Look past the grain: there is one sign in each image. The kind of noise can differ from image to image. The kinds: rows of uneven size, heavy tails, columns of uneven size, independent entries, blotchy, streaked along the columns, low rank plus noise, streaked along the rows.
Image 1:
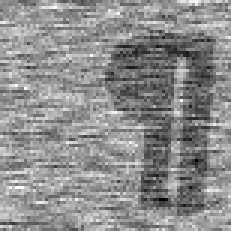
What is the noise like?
streaked along the rows
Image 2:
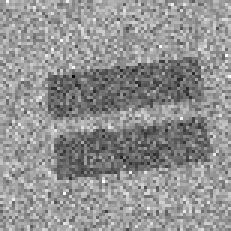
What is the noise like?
independent entries
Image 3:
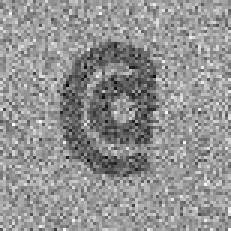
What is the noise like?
low rank plus noise
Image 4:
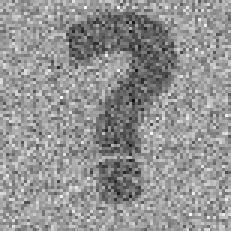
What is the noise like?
independent entries
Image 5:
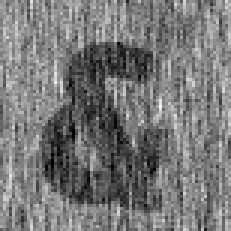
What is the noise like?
streaked along the columns
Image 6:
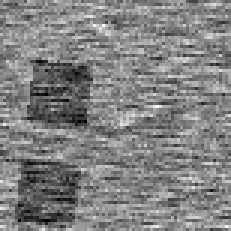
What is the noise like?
streaked along the rows
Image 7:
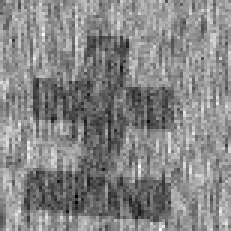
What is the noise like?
streaked along the columns
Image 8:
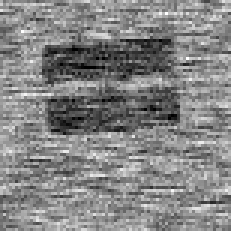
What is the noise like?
streaked along the rows
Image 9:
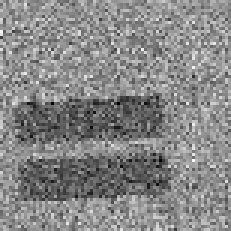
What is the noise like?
low rank plus noise
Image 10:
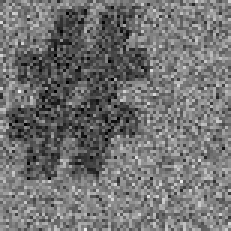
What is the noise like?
independent entries
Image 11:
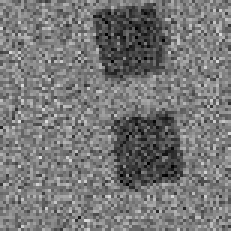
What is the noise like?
low rank plus noise
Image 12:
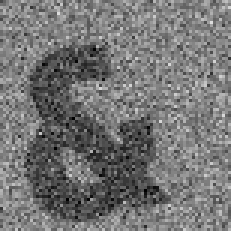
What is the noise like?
independent entries
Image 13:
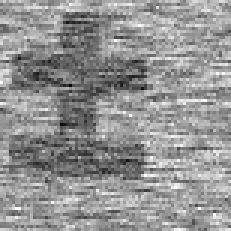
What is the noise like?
streaked along the rows
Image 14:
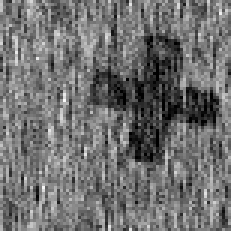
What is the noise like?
streaked along the columns
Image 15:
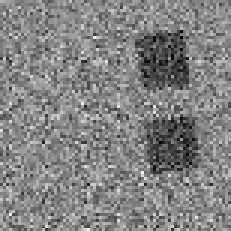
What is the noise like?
low rank plus noise
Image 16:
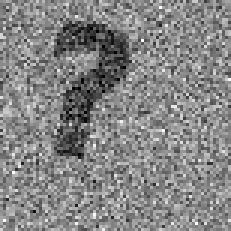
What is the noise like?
independent entries
